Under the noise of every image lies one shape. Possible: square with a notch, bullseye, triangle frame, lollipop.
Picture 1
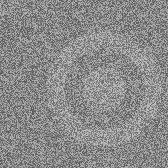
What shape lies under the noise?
bullseye
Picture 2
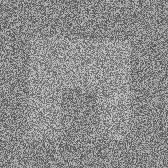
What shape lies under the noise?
square with a notch
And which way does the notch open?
down
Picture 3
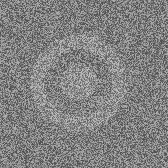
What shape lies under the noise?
bullseye
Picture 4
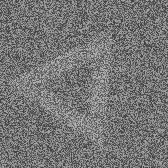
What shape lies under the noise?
triangle frame
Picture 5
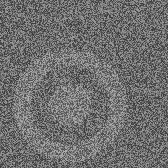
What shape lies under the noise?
bullseye
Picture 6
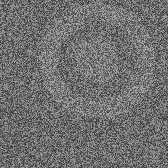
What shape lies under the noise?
bullseye
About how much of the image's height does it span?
two thirds
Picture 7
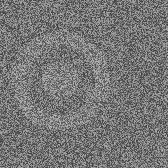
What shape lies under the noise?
bullseye
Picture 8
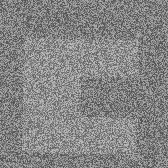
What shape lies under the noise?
square with a notch
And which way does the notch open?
right
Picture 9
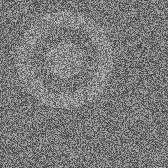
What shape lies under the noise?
bullseye
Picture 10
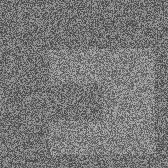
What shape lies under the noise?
square with a notch
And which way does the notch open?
left
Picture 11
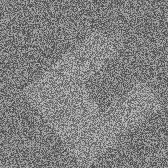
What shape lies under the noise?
square with a notch
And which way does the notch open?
up and right
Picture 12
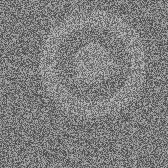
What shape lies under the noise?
bullseye
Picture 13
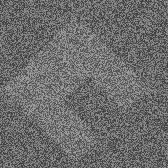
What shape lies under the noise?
square with a notch
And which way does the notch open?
down and right
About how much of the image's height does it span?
nearly all
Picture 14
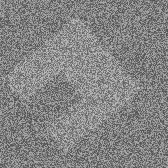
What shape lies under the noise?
square with a notch
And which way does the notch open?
down and left
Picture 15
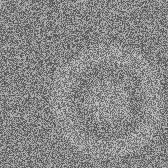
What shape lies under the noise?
bullseye
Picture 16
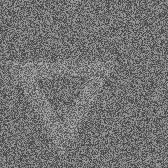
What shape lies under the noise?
triangle frame
